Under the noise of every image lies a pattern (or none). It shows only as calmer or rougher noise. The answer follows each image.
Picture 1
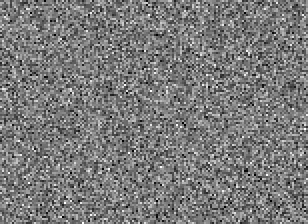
only noise
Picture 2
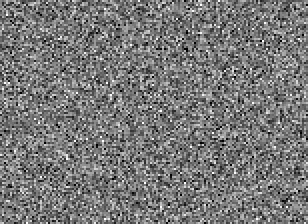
only noise
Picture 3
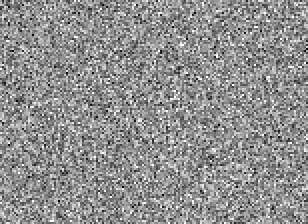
only noise
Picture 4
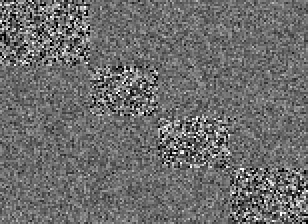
blocks along the diagonal
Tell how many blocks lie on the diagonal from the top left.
4
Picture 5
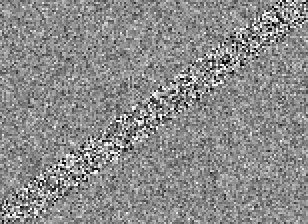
a diagonal band
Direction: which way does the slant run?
bottom left to top right
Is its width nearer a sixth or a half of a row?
a sixth
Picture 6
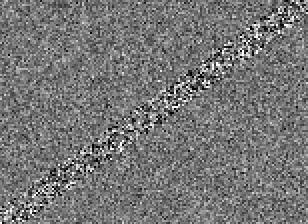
a diagonal band
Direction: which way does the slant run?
bottom left to top right
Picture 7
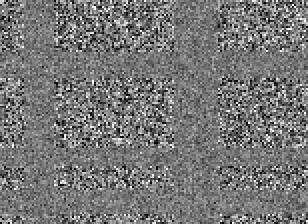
bands of rows crossing bands of columns
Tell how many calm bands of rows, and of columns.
3 and 2
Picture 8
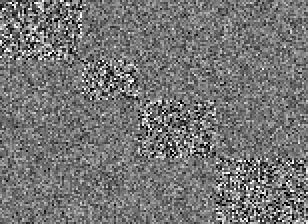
blocks along the diagonal
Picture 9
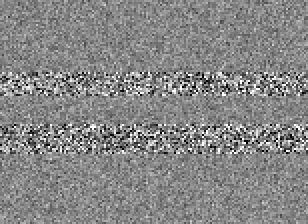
bands of rows
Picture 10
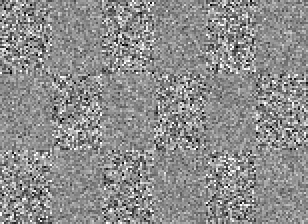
a checkerboard
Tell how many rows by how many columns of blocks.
3 by 6
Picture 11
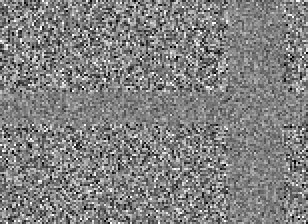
bands of rows crossing bands of columns
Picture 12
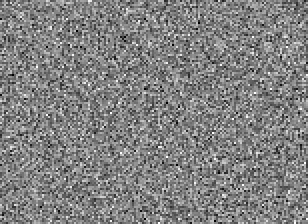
only noise
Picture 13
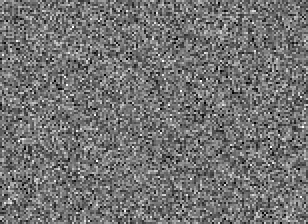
only noise
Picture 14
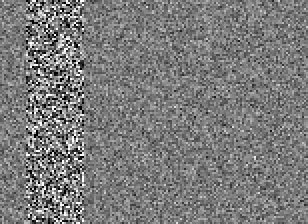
one band of columns
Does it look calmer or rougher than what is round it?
rougher
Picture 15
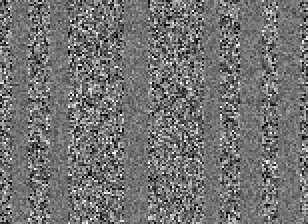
bands of columns
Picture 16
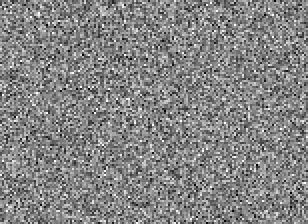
only noise
